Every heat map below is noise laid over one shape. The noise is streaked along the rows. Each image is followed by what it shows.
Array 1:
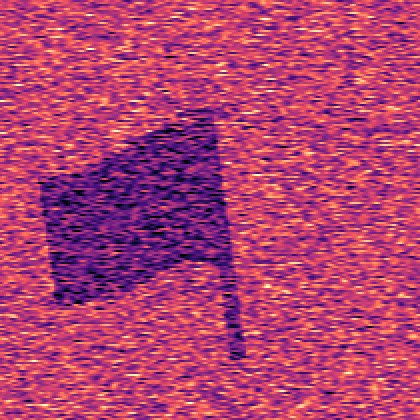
dark flag
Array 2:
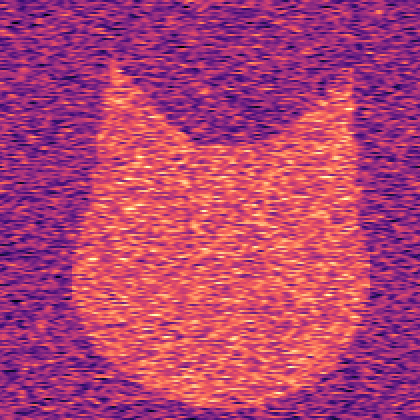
light cat's head
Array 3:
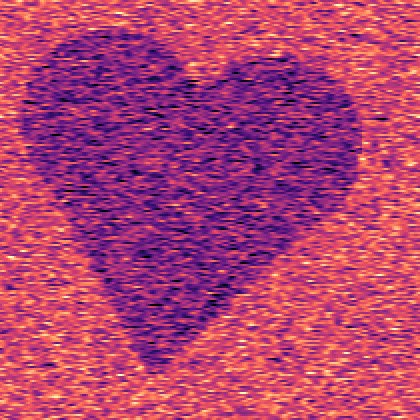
dark heart
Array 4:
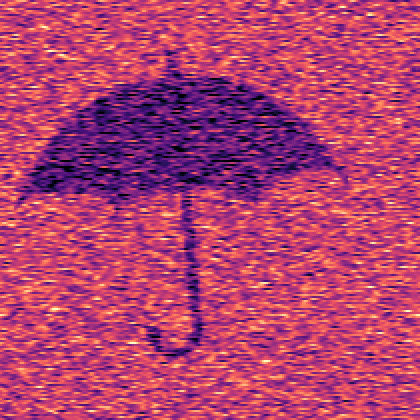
dark umbrella
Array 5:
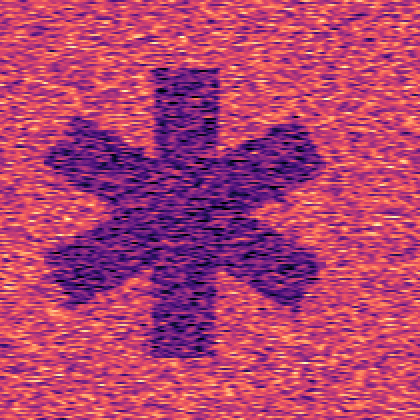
dark asterisk
